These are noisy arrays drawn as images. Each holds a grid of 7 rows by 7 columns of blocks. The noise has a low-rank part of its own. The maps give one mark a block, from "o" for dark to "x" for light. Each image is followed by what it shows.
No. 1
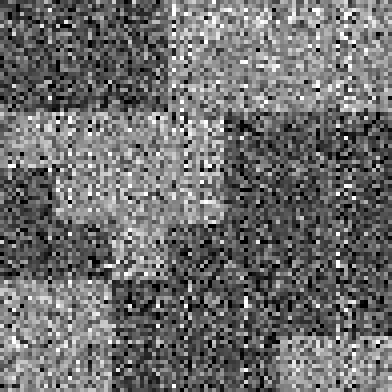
oooxxxx
oooxxxx
xxxxooo
oxxxooo
ooxoooo
xxooooo
xxoooxx
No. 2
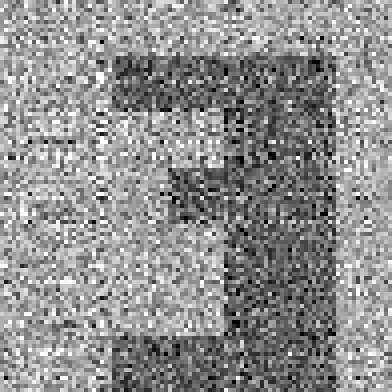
xxxxxxx
xxoooox
xxxxoox
xxxooox
xxxxoox
xxxxoox
xxoooox
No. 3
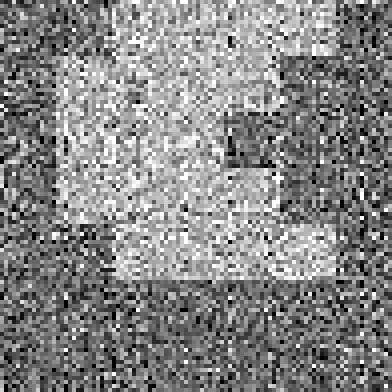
ooxxxxo
oxxxxoo
oxxxooo
oxxxxoo
ooxxxxo
ooooooo
ooooooo
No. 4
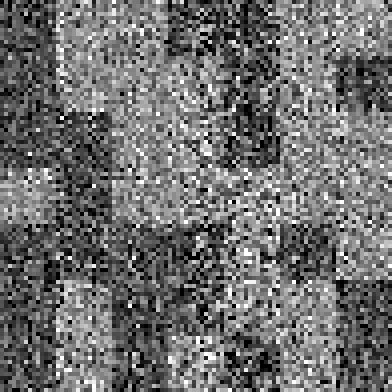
oxxooxx
oxxxoxo
ooxxoxx
xoxxxxx
ooooxox
oxooxxo
oxoxoxo
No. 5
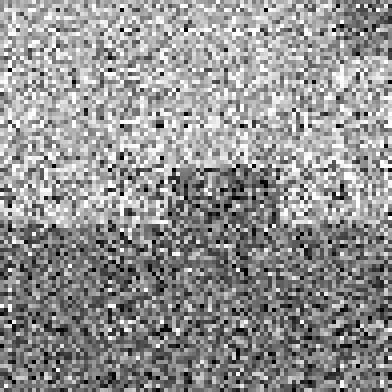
xxxxxxo
xxxxxxx
xxxxxxx
xxxooxx
ooooooo
ooooooo
ooooooo
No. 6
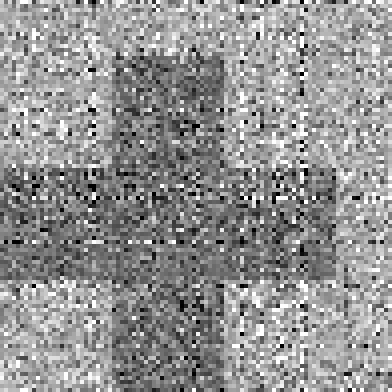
xxxxxxx
xxooxxx
xxooxxx
oooooox
oooooox
xxooxxx
xxooxxx
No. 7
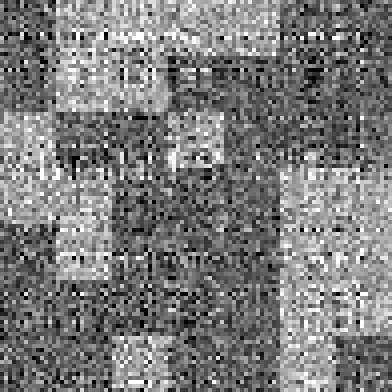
oxxxxoo
oxxoooo
xooxooo
xxoooxx
oxoooxx
oooooxx
ooxooxo
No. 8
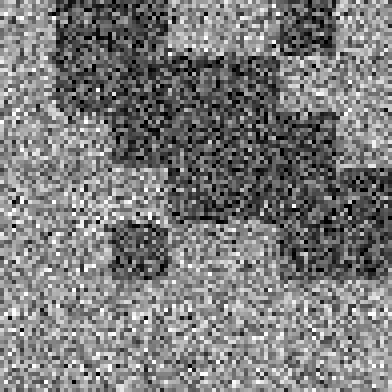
xooxxox
xooooxx
xxoooox
xxxoooo
xxoxxoo
xxxxxxx
xxxxxxx
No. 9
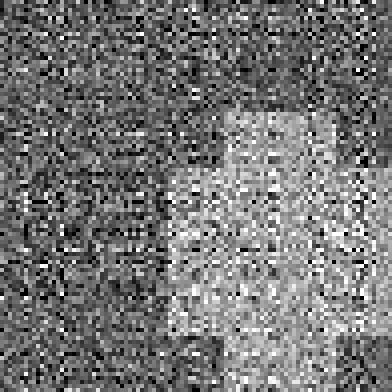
ooooooo
ooooooo
ooooxxo
oooxxxx
oooxxxx
oooxxxx
ooooxxo
